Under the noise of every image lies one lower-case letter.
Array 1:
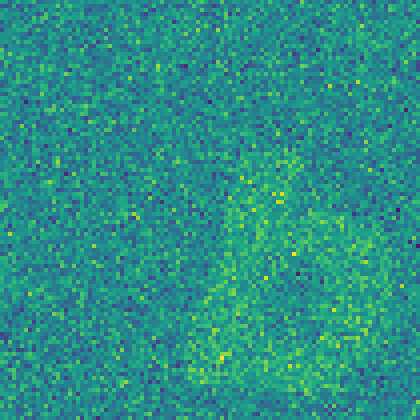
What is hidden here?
light b
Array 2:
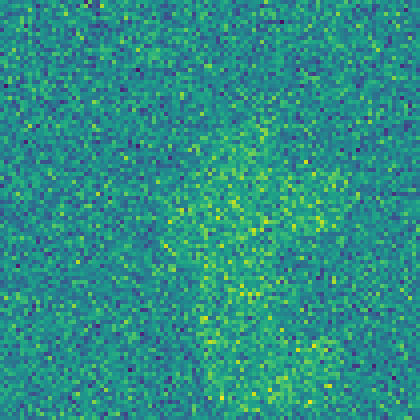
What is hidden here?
light t
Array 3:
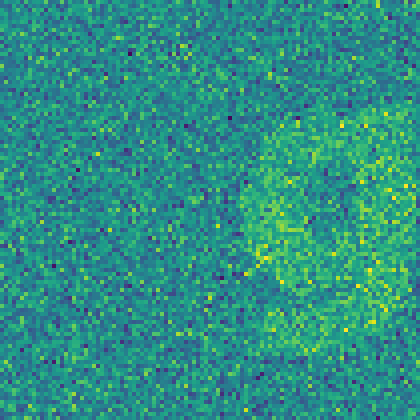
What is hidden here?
light g
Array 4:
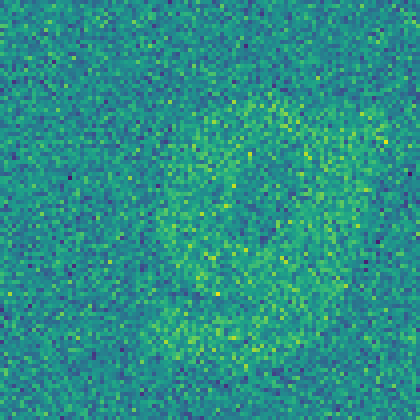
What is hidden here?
light g
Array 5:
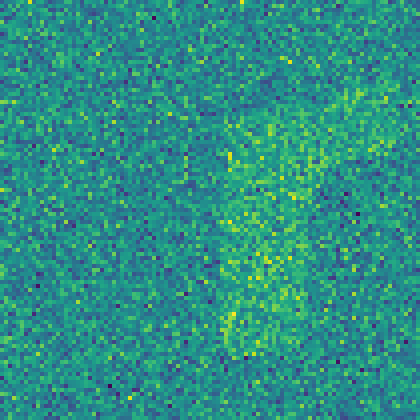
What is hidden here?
light r
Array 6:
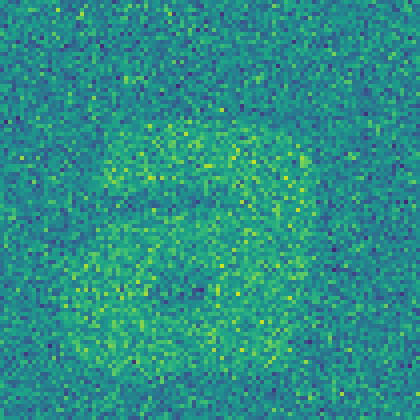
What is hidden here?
light a
